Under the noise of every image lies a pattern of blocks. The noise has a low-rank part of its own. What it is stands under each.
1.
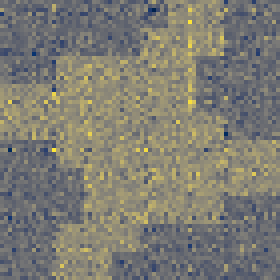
the same after a half turn
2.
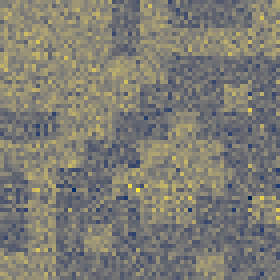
mirrored about the diagonal from the top left
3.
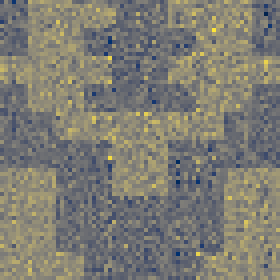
left and right mirror each other
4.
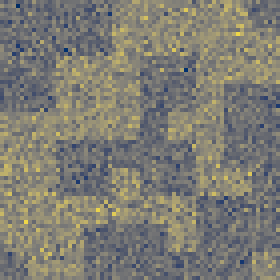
mirrored about the diagonal from the top left
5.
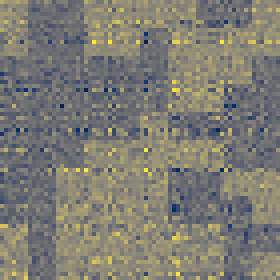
no symmetry
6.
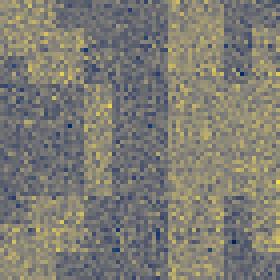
top and bottom mirror each other
